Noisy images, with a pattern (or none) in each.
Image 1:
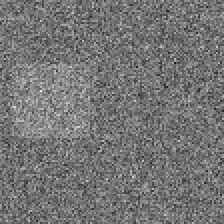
one block
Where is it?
middle left
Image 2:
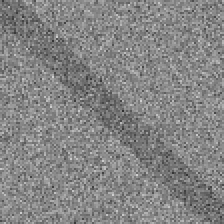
a diagonal band
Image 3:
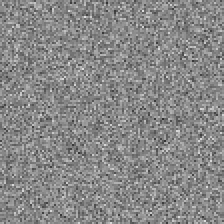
only noise
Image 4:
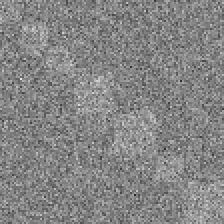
blocks along the diagonal
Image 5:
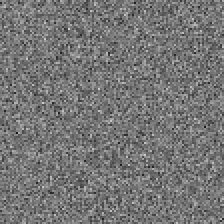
only noise
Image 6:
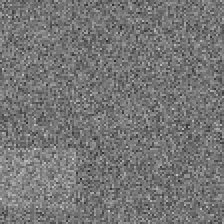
one block
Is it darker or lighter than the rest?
lighter
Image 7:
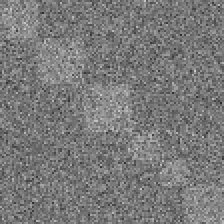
blocks along the diagonal
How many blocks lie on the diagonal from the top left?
6
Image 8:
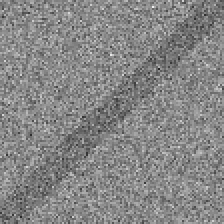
a diagonal band
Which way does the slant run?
bottom left to top right
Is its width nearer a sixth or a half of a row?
a sixth
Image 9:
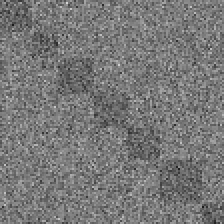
blocks along the diagonal
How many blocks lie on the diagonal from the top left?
7
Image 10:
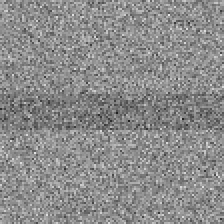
one band of rows
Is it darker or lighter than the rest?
darker
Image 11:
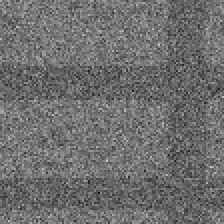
bands of rows crossing bands of columns
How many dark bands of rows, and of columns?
2 and 1
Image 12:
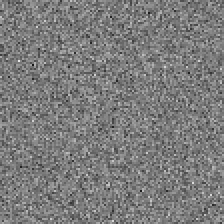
only noise
